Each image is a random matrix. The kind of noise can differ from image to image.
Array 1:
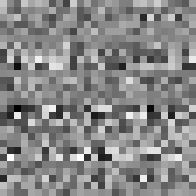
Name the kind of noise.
rows of uneven size
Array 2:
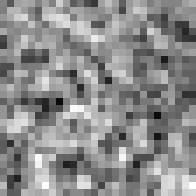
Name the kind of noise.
blotchy
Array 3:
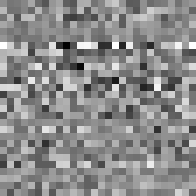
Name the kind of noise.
rows of uneven size
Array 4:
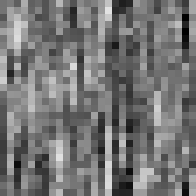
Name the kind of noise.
streaked along the columns
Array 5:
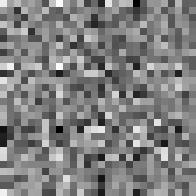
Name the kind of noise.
low rank plus noise
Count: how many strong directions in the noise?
one
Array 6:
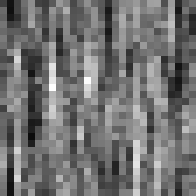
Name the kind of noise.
streaked along the columns
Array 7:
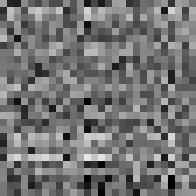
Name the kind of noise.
low rank plus noise
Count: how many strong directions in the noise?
one
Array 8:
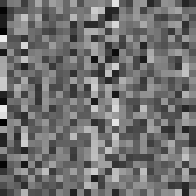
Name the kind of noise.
columns of uneven size
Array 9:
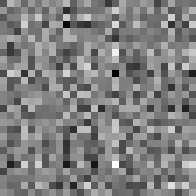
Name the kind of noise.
low rank plus noise
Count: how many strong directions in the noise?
two
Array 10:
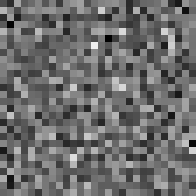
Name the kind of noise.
independent entries
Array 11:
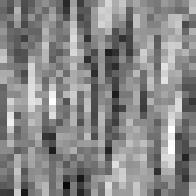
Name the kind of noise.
streaked along the columns
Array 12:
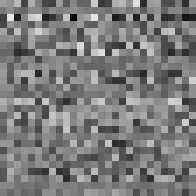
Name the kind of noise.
rows of uneven size
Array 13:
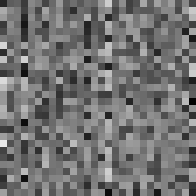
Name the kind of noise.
columns of uneven size
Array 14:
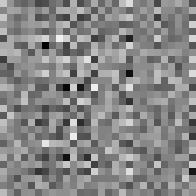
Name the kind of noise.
low rank plus noise
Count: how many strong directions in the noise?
one
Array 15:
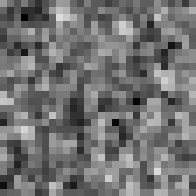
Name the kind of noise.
blotchy
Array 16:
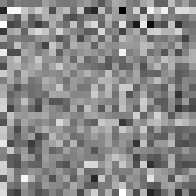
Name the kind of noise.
low rank plus noise
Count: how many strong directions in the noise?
one
